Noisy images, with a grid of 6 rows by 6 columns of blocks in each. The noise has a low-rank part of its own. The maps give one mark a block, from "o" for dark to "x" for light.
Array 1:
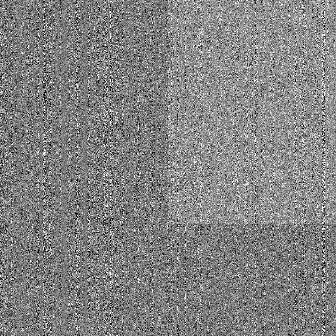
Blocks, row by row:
o o o x x x
o o o x x x
o o o x x x
o o o x x x
o o o o o o
o o o o o o
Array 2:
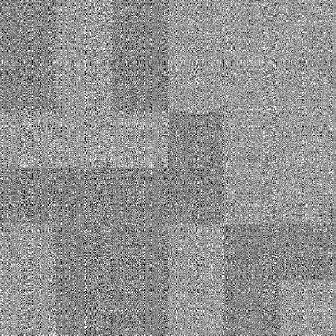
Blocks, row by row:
o x o x x x
o x o x x x
x x x o x x
o o o o x x
x o o x o o
x o o x o x
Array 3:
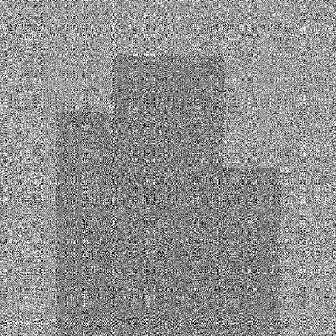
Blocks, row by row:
x x x x x x
x x o o x x
x o o o x x
x o o o o x
x o o o o x
x o o o o x
